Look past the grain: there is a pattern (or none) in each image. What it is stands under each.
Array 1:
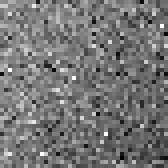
a smooth slope
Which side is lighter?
top left
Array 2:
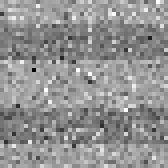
horizontal stripes
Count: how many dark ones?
2
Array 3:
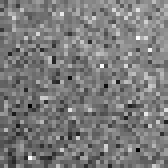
a smooth slope
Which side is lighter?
top right
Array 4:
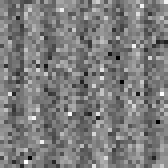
vertical stripes
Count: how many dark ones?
5
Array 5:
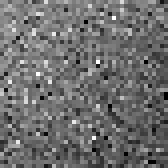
a smooth slope
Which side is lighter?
top left
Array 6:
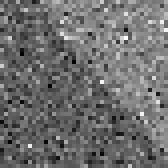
a sharp edge
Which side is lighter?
top right
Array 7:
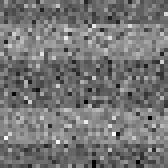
horizontal stripes
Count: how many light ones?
2
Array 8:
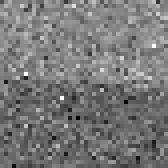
a sharp edge
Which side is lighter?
top
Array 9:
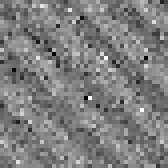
diagonal stripes
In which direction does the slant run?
top left to bottom right
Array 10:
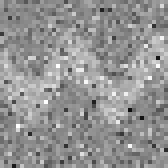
a wavy band
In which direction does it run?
left to right
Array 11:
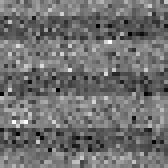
horizontal stripes
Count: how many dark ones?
3
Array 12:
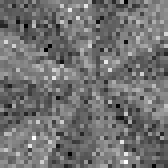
spokes from one point
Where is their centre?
centre
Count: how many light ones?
6
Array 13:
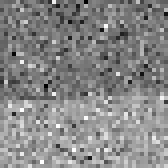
a sharp edge
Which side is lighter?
bottom
